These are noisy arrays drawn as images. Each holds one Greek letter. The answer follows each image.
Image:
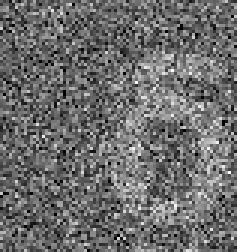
delta
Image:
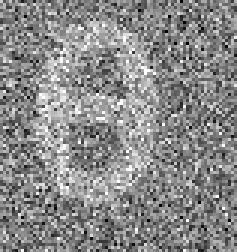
theta
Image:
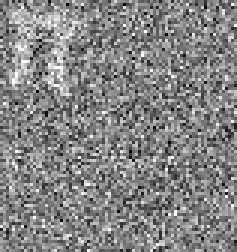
pi
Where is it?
top left
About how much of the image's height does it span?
a third
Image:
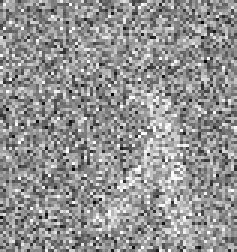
lambda
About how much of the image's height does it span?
two thirds
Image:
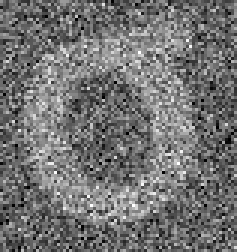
sigma
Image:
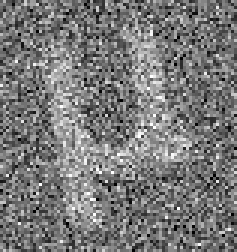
mu
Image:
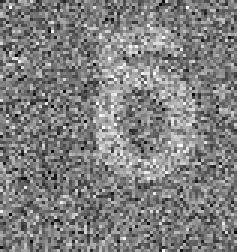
delta
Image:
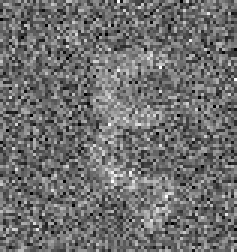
xi
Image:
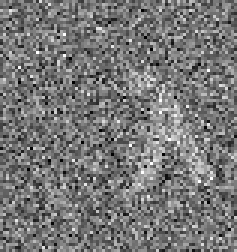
lambda
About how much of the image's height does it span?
half
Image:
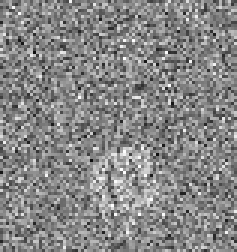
phi
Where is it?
bottom middle
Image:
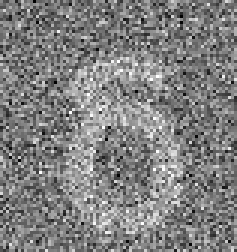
delta
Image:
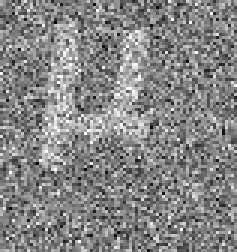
mu
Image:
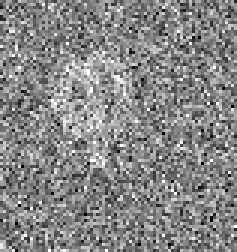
phi
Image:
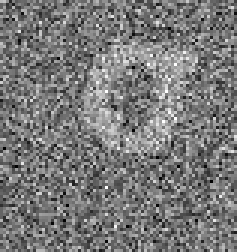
sigma
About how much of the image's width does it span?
half
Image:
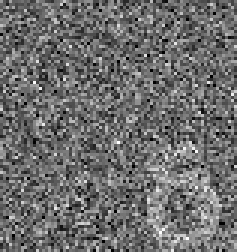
delta
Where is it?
bottom right
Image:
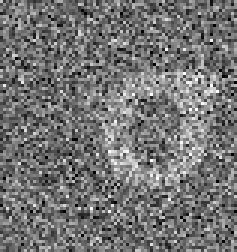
sigma
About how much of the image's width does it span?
half
